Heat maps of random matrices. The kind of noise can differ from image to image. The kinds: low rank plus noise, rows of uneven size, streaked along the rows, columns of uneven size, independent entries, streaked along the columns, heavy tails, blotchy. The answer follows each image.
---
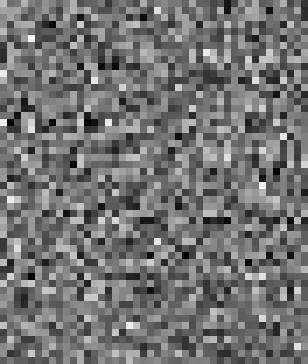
low rank plus noise
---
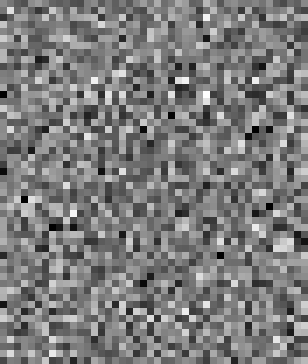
low rank plus noise
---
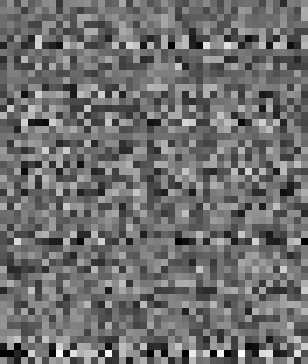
rows of uneven size
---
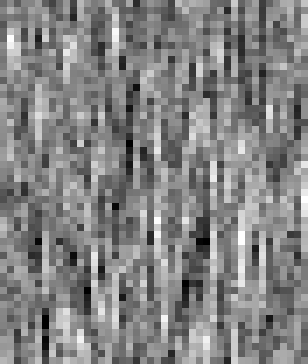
streaked along the columns
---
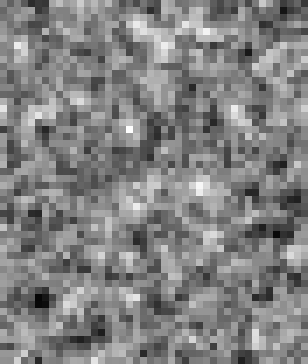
blotchy
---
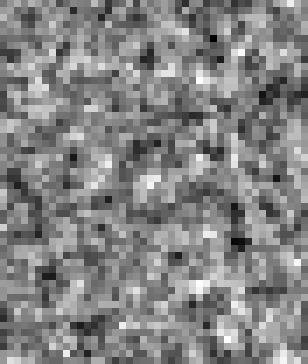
blotchy
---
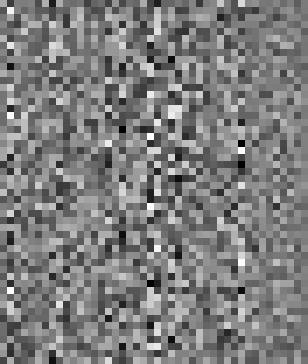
columns of uneven size
